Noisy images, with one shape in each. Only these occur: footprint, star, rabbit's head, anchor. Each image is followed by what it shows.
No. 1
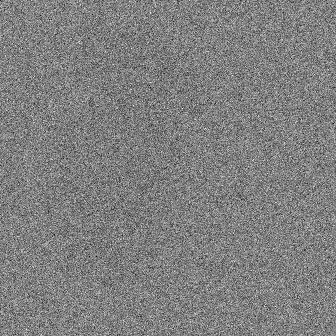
footprint
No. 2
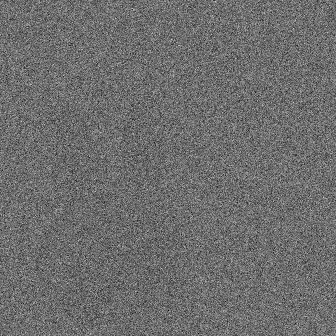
rabbit's head
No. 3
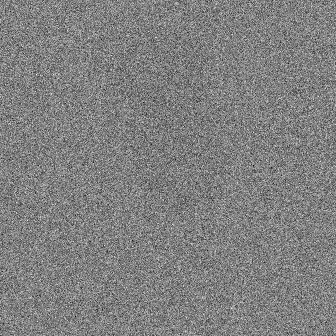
footprint
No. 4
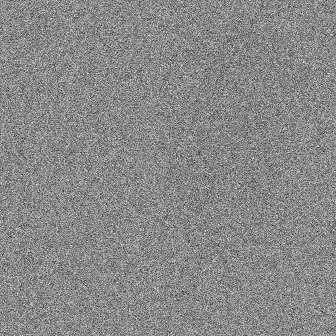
footprint
